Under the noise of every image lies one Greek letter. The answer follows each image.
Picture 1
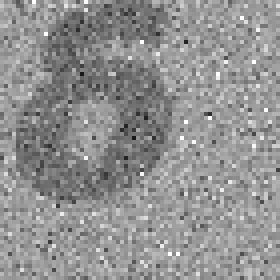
dark delta
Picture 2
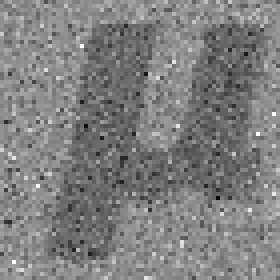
dark mu
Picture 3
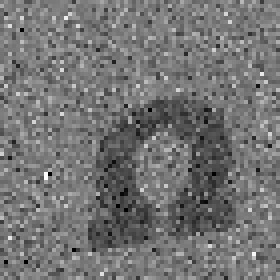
dark omega
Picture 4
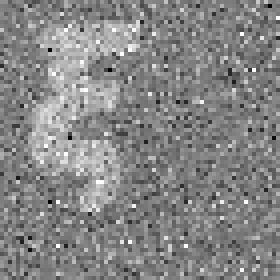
light xi
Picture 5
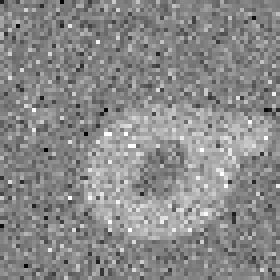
light sigma
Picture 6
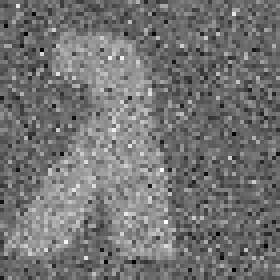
light lambda
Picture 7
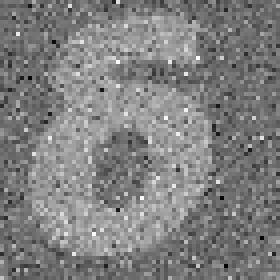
light delta
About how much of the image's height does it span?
nearly all
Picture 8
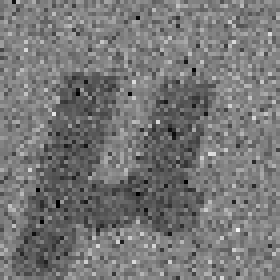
dark mu
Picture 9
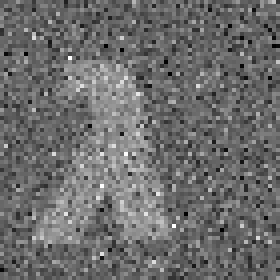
light lambda
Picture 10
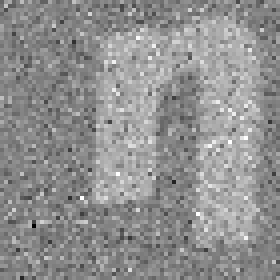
light eta
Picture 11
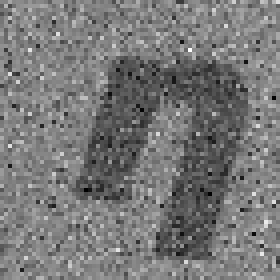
dark eta
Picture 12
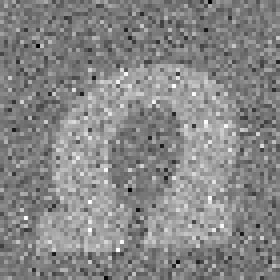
light omega
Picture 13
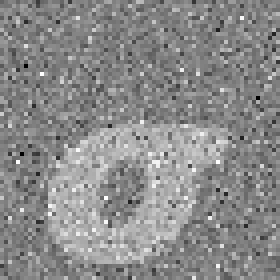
light sigma
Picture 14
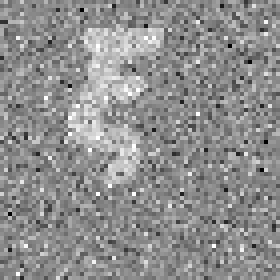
light xi
